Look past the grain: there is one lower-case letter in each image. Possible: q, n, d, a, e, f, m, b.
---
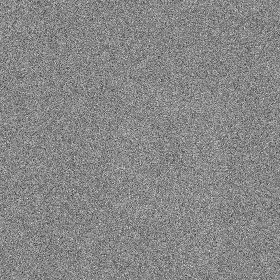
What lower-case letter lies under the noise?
q
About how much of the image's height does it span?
two thirds
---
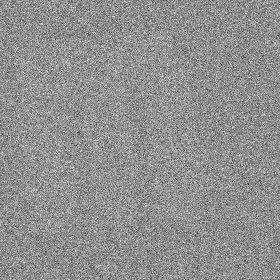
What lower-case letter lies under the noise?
m
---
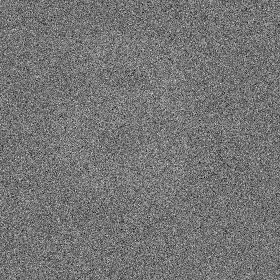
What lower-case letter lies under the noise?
a
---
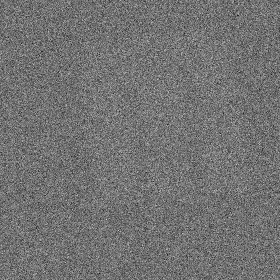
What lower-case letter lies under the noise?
m
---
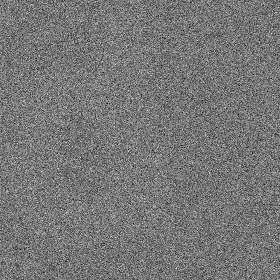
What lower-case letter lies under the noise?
d
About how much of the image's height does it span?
nearly all
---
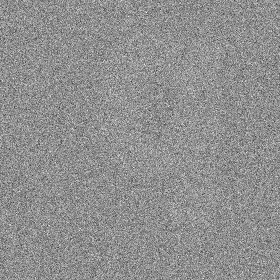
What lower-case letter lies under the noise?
q
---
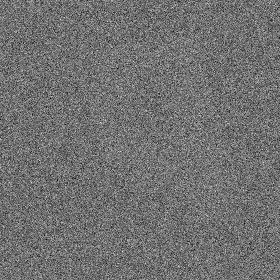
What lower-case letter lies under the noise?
q
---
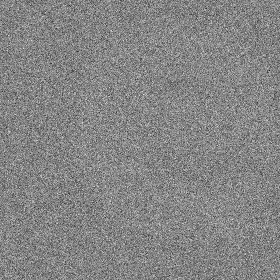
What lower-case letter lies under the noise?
e
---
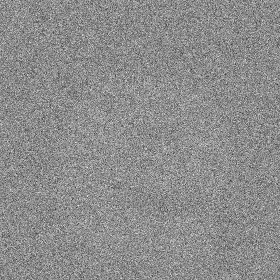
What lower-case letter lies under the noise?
e
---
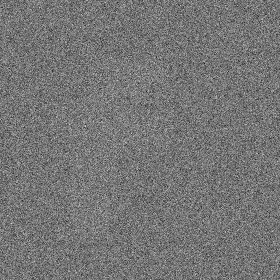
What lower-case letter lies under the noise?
f
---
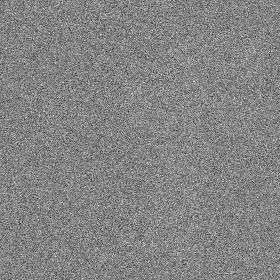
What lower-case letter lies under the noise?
f
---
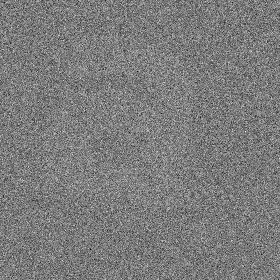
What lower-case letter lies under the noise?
a
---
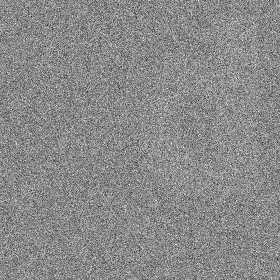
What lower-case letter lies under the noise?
d
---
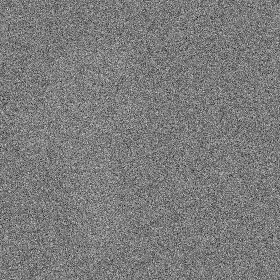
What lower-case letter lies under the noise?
f
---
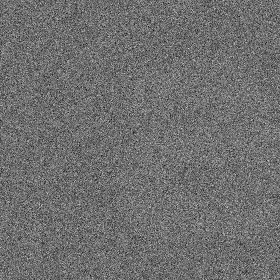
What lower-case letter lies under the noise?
a
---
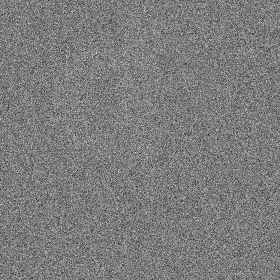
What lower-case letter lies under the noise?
d
